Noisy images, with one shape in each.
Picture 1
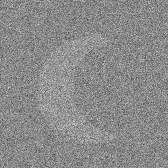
light crescent
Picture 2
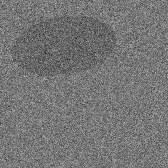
dark ellipse
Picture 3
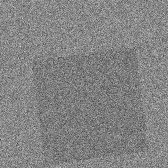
dark square
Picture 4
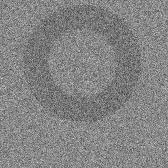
dark ring
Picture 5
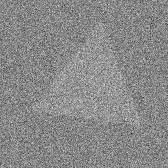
light triangle
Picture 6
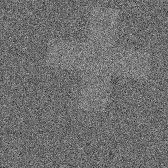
light cross
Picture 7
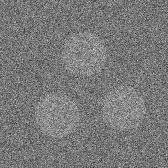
light three dots
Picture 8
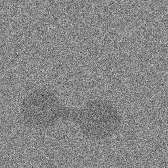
dark dumbbell
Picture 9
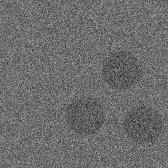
dark three dots
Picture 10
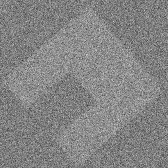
light square with a notch
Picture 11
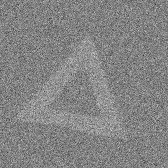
light triangle frame
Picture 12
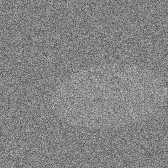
light ellipse
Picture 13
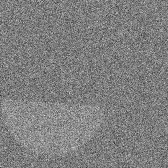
light half disc
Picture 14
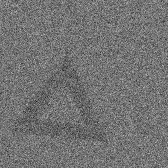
dark triangle frame
